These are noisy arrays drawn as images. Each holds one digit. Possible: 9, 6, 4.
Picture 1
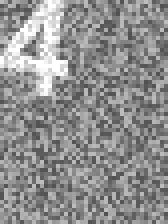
4
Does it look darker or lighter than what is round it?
lighter
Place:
top left
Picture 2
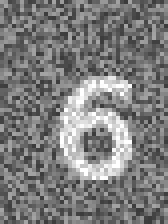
6
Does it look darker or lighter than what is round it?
lighter
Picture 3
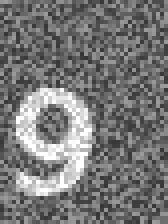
9
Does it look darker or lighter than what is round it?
lighter
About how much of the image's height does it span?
half
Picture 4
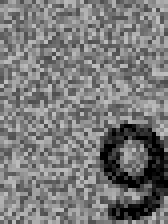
9
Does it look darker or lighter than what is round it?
darker
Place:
bottom right
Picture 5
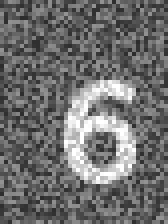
6
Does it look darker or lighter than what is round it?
lighter
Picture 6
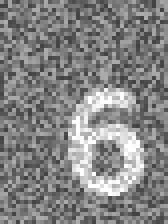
6
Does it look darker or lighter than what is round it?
lighter
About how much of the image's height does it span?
half
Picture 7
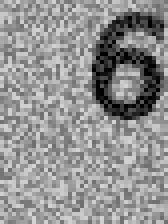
6
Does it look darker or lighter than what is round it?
darker
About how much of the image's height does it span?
half
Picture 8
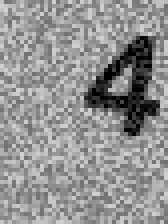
4
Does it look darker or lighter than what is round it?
darker
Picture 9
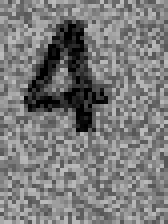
4
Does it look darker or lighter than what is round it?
darker
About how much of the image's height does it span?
half
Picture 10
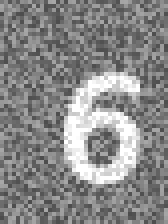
6
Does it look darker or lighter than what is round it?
lighter
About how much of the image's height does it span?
half
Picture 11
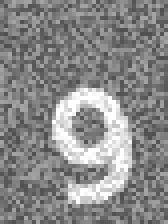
9
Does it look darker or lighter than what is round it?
lighter
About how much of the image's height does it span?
half
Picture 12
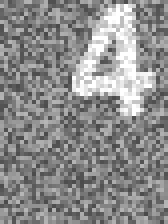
4
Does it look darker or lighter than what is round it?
lighter
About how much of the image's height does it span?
half
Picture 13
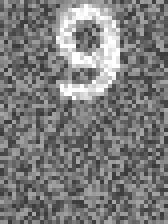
9
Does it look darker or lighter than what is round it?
lighter
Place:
top middle
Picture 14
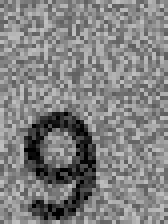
9
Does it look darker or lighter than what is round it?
darker
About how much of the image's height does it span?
half
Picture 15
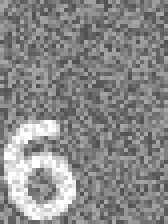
6
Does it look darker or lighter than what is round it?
lighter
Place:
bottom left
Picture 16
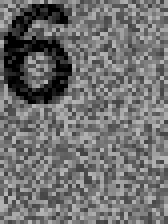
6
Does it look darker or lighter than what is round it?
darker
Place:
top left
